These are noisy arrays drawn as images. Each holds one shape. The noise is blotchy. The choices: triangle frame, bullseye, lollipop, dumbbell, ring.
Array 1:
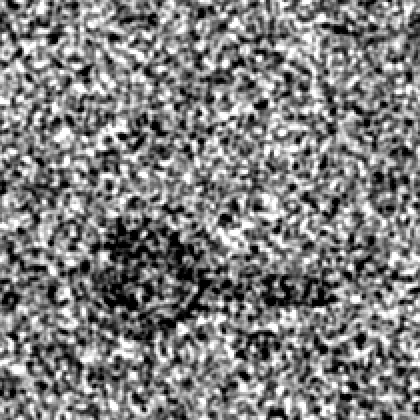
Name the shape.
lollipop
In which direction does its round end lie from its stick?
left
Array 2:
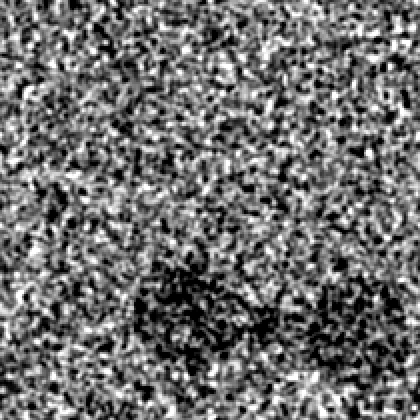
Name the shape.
dumbbell
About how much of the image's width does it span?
two thirds
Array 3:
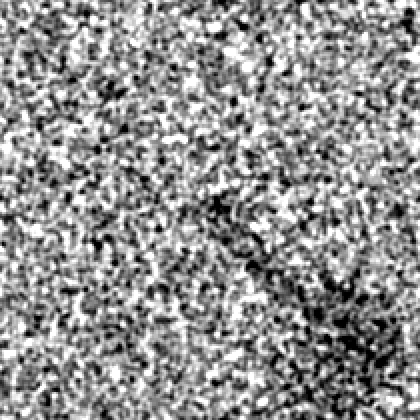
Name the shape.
lollipop
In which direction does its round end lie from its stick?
down and right
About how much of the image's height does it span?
half
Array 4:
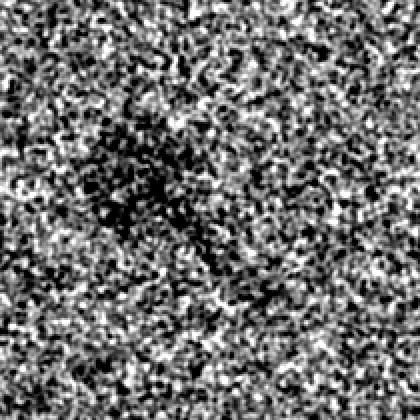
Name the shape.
lollipop
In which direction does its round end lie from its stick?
up and left
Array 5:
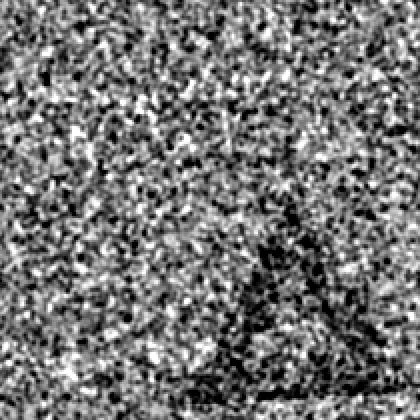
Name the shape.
triangle frame
